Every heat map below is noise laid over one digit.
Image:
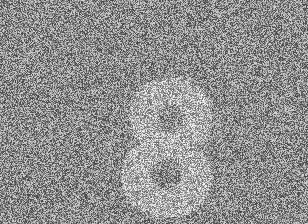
8
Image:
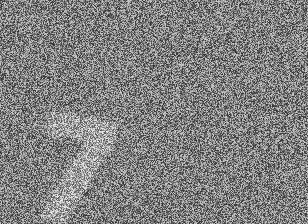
7
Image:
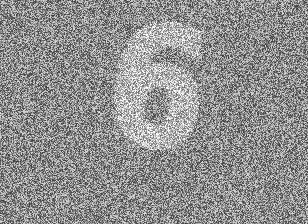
6
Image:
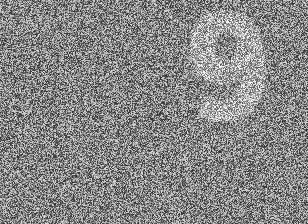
9
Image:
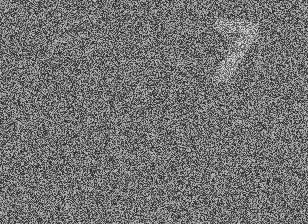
7
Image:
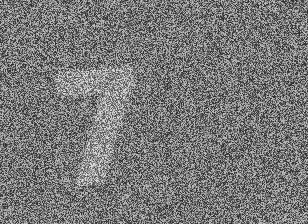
7
